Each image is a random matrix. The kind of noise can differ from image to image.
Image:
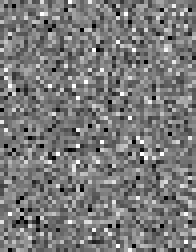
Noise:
heavy tails
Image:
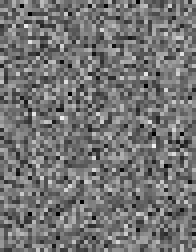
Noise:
independent entries
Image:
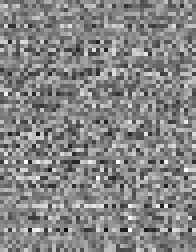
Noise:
rows of uneven size
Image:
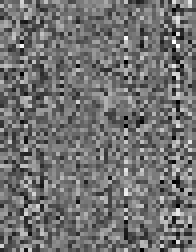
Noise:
columns of uneven size
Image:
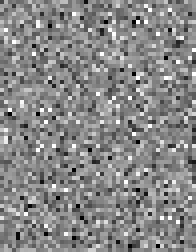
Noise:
heavy tails
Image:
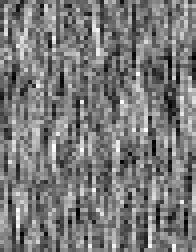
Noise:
streaked along the columns
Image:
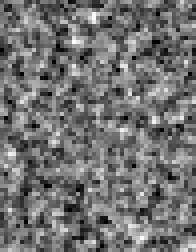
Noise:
blotchy
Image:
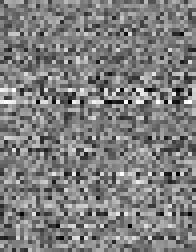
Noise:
rows of uneven size
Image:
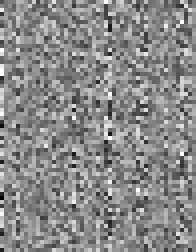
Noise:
columns of uneven size
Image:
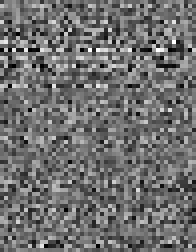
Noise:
rows of uneven size
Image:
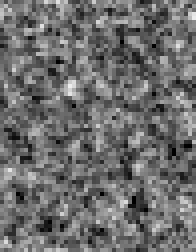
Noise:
blotchy
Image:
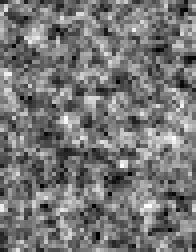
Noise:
blotchy
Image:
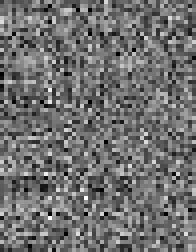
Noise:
low rank plus noise
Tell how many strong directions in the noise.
three or four
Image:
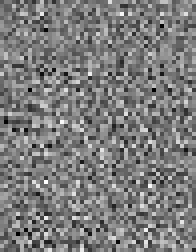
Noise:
low rank plus noise
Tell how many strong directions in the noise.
three or four
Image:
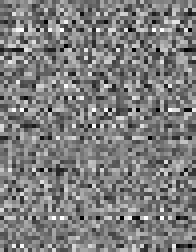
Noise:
rows of uneven size
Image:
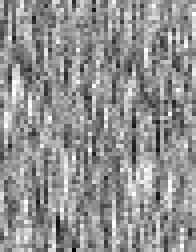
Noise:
streaked along the columns
